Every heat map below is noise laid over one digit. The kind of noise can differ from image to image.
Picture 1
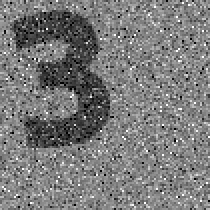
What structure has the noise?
heavy tails
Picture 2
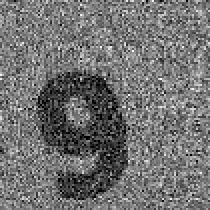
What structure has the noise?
low rank plus noise
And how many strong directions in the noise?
five to eight
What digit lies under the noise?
9
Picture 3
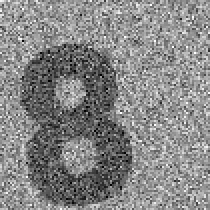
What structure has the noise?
independent entries
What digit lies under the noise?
8
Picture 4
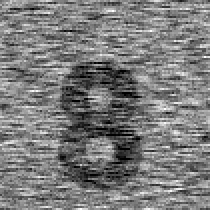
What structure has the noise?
streaked along the rows
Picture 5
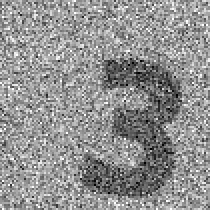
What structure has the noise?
independent entries
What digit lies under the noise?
3
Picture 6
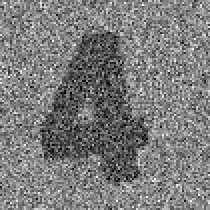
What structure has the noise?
independent entries
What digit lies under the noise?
4
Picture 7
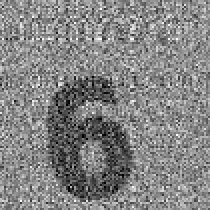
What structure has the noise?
low rank plus noise
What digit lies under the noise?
6
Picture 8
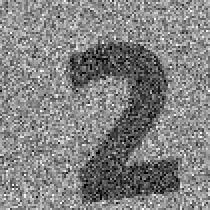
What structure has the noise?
independent entries
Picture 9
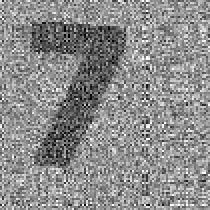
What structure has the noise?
low rank plus noise
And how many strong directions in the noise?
two
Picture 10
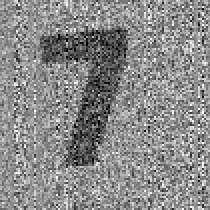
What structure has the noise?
columns of uneven size
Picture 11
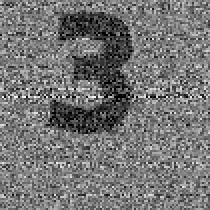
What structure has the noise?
rows of uneven size
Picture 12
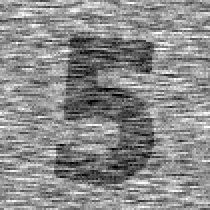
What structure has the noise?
streaked along the rows
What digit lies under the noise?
5
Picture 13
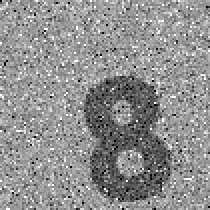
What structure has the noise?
heavy tails
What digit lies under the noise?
8
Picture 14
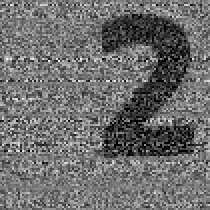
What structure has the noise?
rows of uneven size
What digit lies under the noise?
2
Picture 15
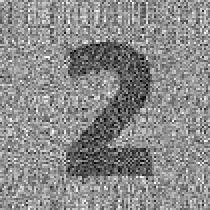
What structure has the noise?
low rank plus noise
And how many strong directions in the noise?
one
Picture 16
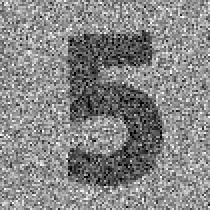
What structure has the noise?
independent entries
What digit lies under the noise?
5
